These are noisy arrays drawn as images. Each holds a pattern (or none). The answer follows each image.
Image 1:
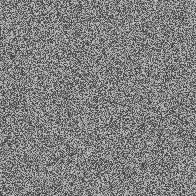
only noise
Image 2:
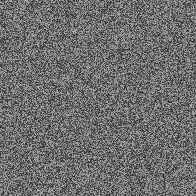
only noise
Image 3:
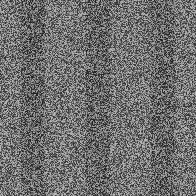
vertical stripes
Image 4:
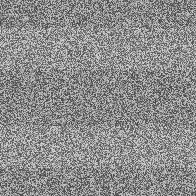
horizontal stripes
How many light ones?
2
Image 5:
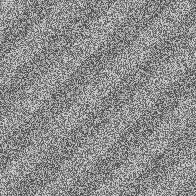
diagonal stripes
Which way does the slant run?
bottom left to top right
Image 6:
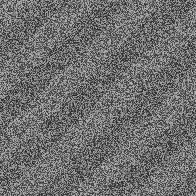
diagonal stripes
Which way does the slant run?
bottom left to top right
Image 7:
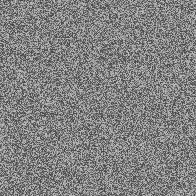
only noise
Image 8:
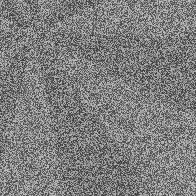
spokes from one point
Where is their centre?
top left
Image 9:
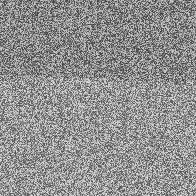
a sharp edge
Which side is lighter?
bottom
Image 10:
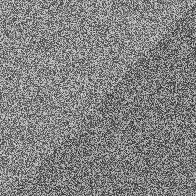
a sharp edge
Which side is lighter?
top left
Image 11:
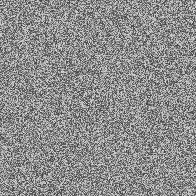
only noise
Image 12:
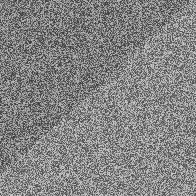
a sharp edge
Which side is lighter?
bottom right
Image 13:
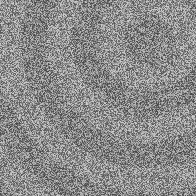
rings round one point
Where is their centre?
top right
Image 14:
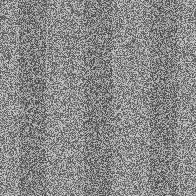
vertical stripes
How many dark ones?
3
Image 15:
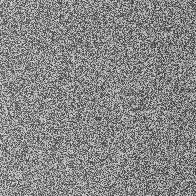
a smooth slope
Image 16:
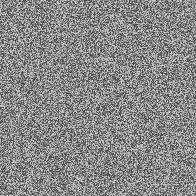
only noise
